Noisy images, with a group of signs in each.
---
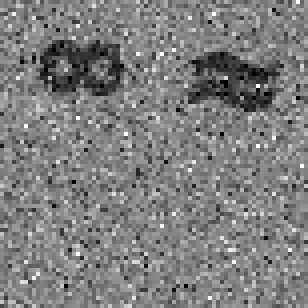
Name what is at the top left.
infinity sign
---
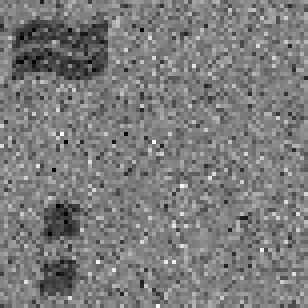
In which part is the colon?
bottom left
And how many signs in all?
2
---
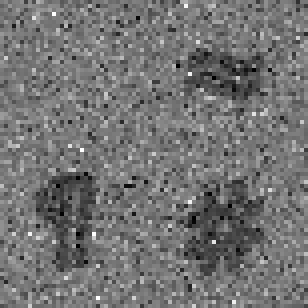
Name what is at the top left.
nothing
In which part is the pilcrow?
bottom left
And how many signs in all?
3
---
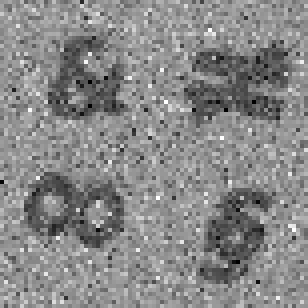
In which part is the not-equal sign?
top right
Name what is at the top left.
ampersand
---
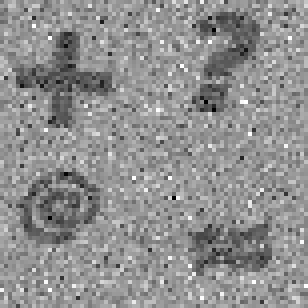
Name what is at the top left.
plus sign
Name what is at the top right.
question mark
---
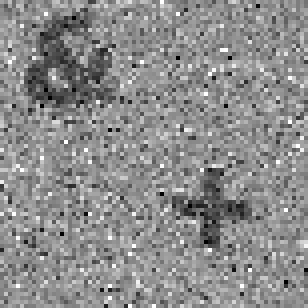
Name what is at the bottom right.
plus sign
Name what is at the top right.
nothing
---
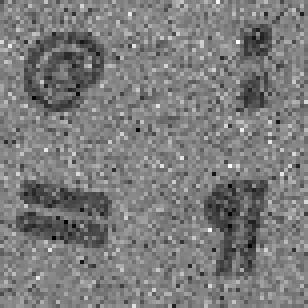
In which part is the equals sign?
bottom left
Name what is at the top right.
colon
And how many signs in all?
4
